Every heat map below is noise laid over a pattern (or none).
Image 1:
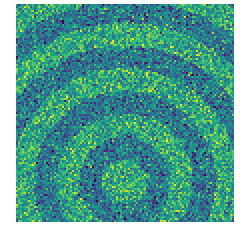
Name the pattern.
rings round one point
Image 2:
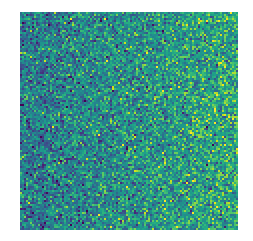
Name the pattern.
a smooth slope
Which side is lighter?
right
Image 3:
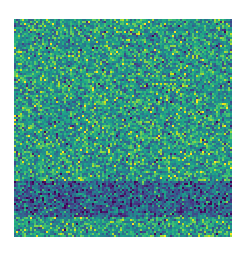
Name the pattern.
one horizontal stripe
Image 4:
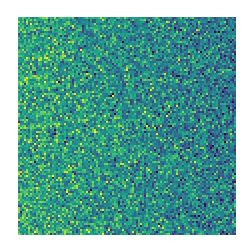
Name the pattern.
a smooth slope
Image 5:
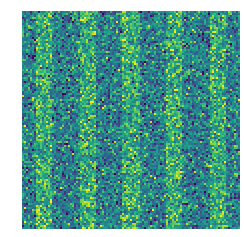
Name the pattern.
vertical stripes
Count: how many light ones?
5
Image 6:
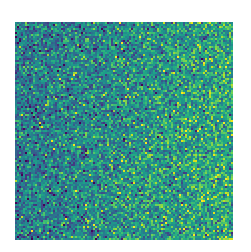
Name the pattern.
a smooth slope
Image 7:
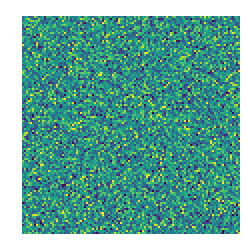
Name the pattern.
only noise
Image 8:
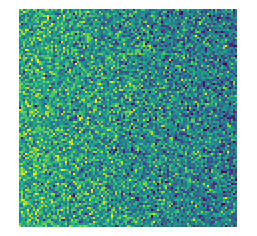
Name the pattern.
a smooth slope
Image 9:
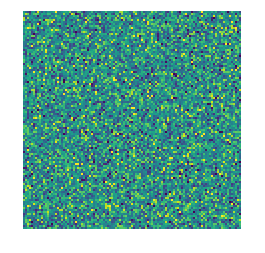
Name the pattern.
only noise
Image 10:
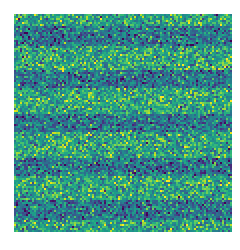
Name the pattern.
horizontal stripes
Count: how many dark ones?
5
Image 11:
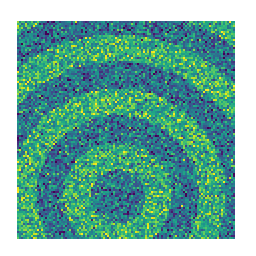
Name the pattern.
rings round one point
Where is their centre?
bottom middle
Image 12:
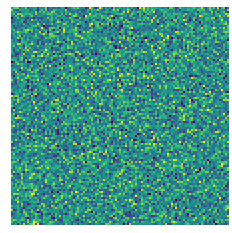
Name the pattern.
only noise
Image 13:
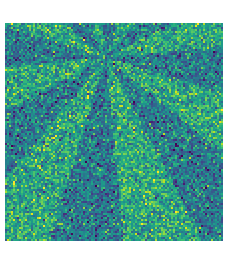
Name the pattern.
spokes from one point
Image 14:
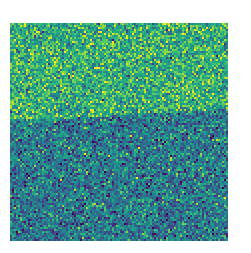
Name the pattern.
a sharp edge
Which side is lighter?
top
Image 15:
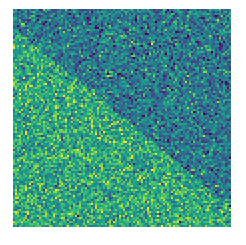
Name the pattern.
a sharp edge
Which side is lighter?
bottom left
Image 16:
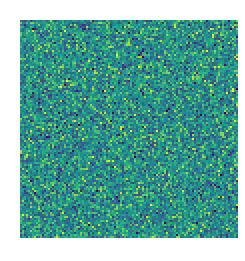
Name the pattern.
only noise
